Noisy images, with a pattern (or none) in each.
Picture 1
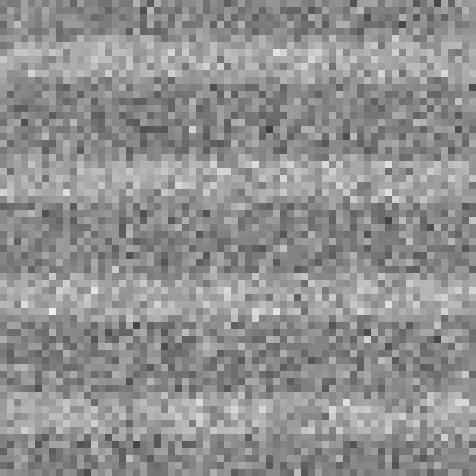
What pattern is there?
horizontal stripes
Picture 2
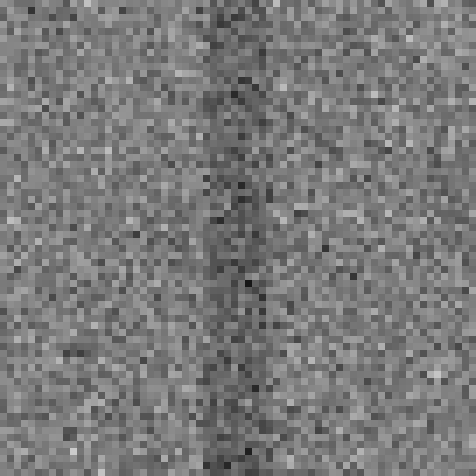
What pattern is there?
one vertical stripe
